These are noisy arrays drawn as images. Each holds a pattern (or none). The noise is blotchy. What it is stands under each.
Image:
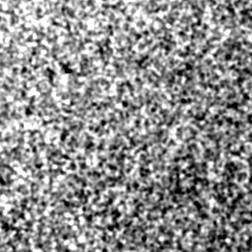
a smooth slope
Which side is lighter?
top left
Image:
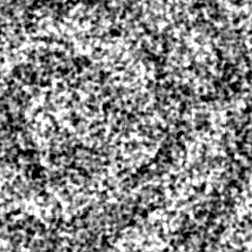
rings round one point
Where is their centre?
middle left
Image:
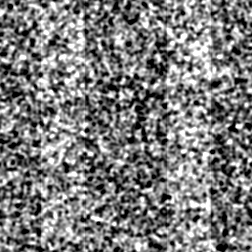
vertical stripes
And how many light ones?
2
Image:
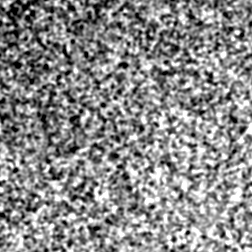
a smooth slope
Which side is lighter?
bottom right
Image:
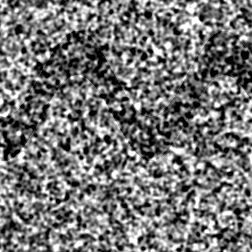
a wavy band
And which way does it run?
left to right
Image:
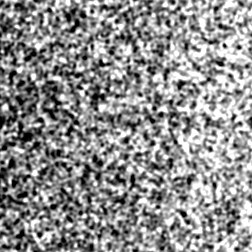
a smooth slope
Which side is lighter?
right
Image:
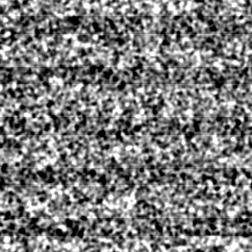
horizontal stripes
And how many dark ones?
5
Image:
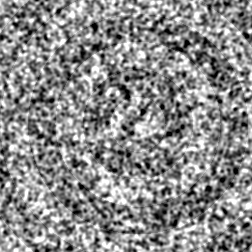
rings round one point
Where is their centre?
centre
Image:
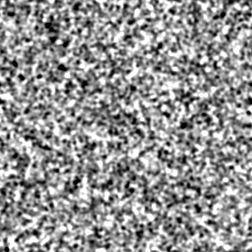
only noise
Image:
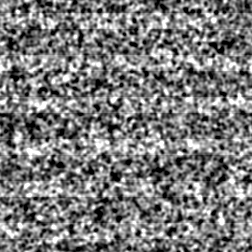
horizontal stripes
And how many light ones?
6
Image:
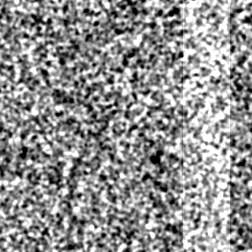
one vertical stripe
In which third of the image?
right
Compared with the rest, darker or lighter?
lighter
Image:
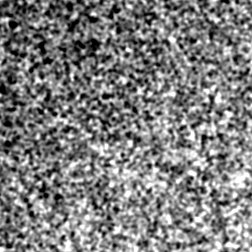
a smooth slope
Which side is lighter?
bottom right
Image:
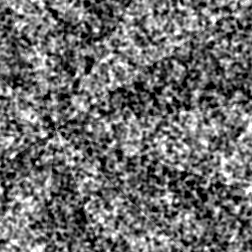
spokes from one point
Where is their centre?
middle left
